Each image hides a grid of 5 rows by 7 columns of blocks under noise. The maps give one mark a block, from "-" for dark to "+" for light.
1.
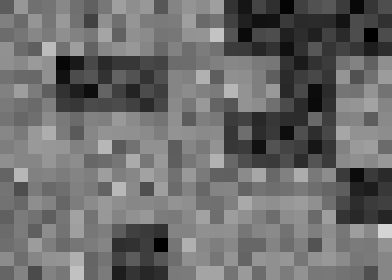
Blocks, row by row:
+ + + + - - -
+ - - + + - +
+ + + + - - +
+ + + + + + -
+ + - + + + +
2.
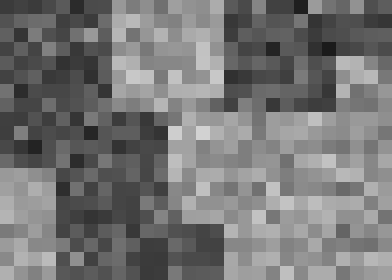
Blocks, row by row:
- - + + - - -
- - + + - - +
- - - + + + +
+ - - + + + +
+ - - - + + +
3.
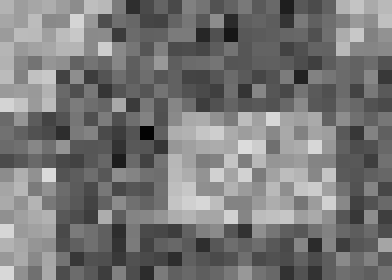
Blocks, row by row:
+ + - - - - +
+ - - - - - -
- - - + + + -
+ - - + + + -
+ - - - - - -
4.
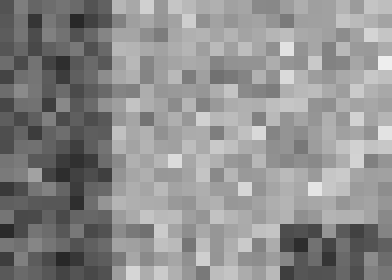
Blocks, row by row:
- - + + + + +
- - + + + + +
- - + + + + +
- - + + + + +
- - + + + - -
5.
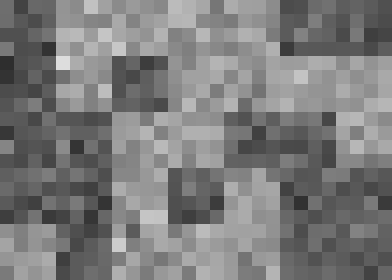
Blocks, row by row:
- + + + + - -
- + - + + + +
- - + + - - +
- - + - + - -
+ - + + + - -
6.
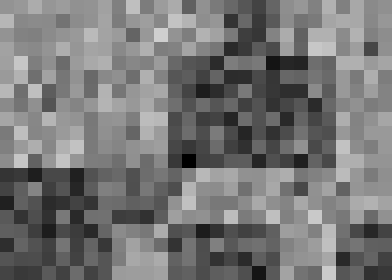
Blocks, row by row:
+ + + + - + +
+ + + - - - +
+ + + - - - +
- - - + + + +
- - + - - + -
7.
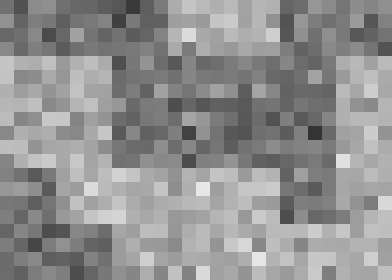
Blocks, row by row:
- - - + + - -
+ + - - - - +
+ + - - - - +
- + + + + - +
- - + + + + +
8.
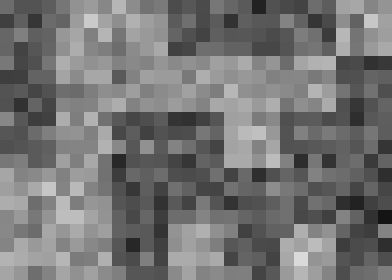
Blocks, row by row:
- + + - - - +
- + + + + + -
- + - - + - -
+ + - - - - -
+ + - + - + -
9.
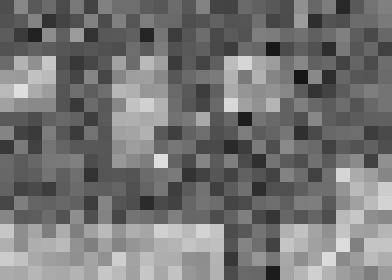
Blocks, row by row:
- - - - - - -
+ - + - + - -
- - + - - - -
- - - - - - +
+ + + + - + +
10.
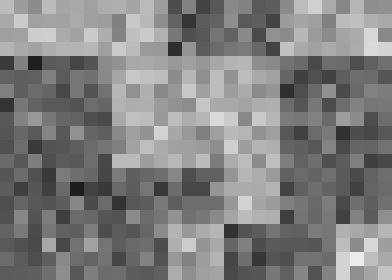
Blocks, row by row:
+ + + - - + +
- - + + + - -
- - + + + - -
- - - - + - -
- - - + - - +
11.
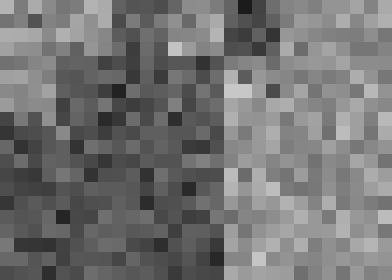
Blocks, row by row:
+ + - + - + +
+ - - - + + +
- - - - + + +
- - - - + + +
- - - - + + +
